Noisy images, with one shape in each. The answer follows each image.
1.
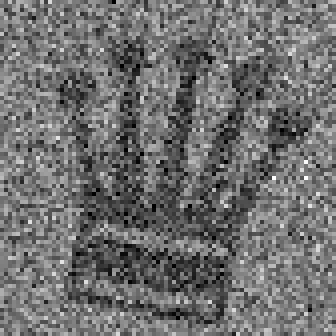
chess queen
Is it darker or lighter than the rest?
darker
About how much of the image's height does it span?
nearly all
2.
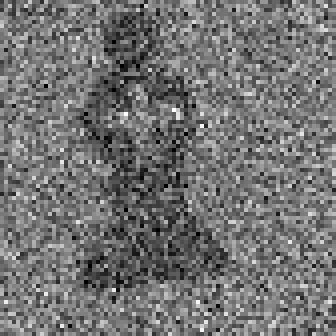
chess bishop
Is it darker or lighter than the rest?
darker
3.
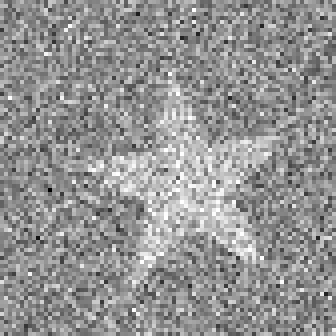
star
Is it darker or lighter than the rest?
lighter
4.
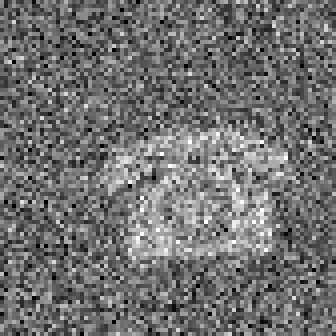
telephone
